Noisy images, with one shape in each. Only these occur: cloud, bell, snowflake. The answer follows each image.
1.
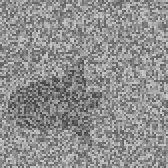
bell
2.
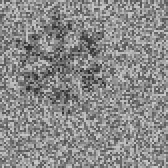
snowflake
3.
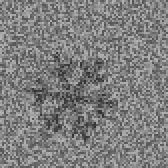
snowflake
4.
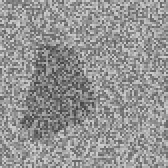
cloud
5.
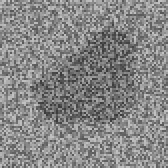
cloud
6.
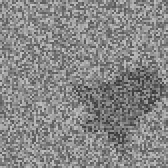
bell
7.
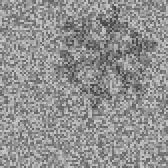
snowflake
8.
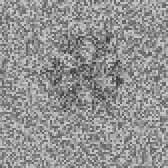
snowflake
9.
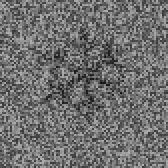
snowflake
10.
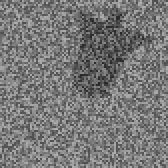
bell
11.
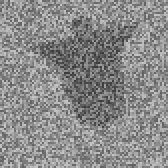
bell
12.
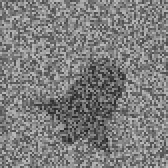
bell
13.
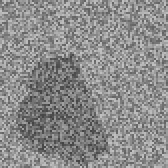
cloud
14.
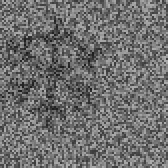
snowflake
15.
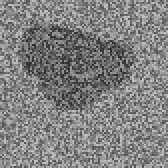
cloud
